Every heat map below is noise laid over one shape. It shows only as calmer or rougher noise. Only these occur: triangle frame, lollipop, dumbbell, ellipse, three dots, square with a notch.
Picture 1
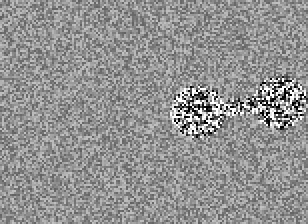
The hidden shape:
dumbbell
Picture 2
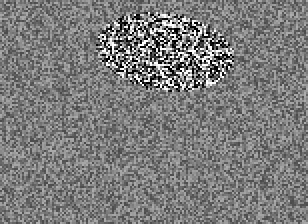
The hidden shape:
ellipse
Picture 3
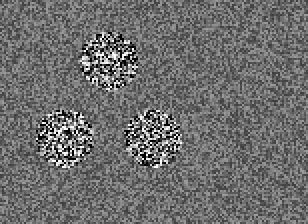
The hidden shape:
three dots
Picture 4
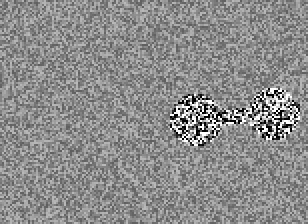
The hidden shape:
dumbbell
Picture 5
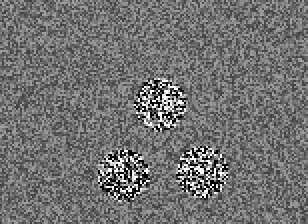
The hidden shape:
three dots
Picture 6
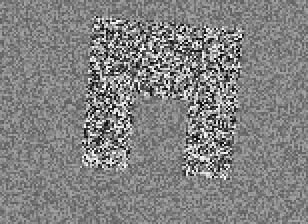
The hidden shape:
square with a notch
